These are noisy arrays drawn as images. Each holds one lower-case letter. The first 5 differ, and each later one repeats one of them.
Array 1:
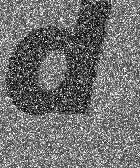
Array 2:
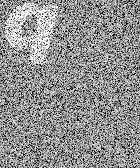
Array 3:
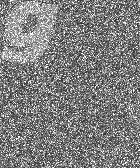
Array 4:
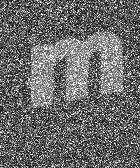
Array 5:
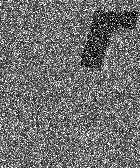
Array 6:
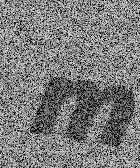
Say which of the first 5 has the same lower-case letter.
4
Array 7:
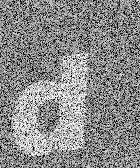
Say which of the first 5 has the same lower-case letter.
1
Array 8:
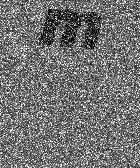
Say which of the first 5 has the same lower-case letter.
4
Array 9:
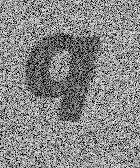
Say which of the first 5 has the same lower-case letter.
2
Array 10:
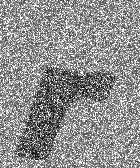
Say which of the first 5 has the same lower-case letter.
5
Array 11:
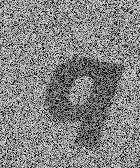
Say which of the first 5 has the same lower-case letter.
2
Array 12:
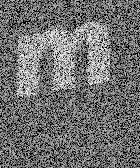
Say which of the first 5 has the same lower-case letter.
4
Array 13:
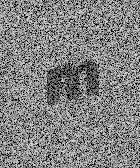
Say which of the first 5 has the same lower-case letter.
4
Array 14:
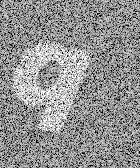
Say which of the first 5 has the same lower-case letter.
2
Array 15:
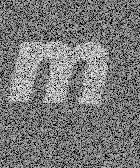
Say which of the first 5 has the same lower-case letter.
4
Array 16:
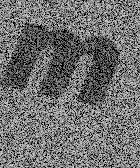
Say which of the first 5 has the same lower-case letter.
4
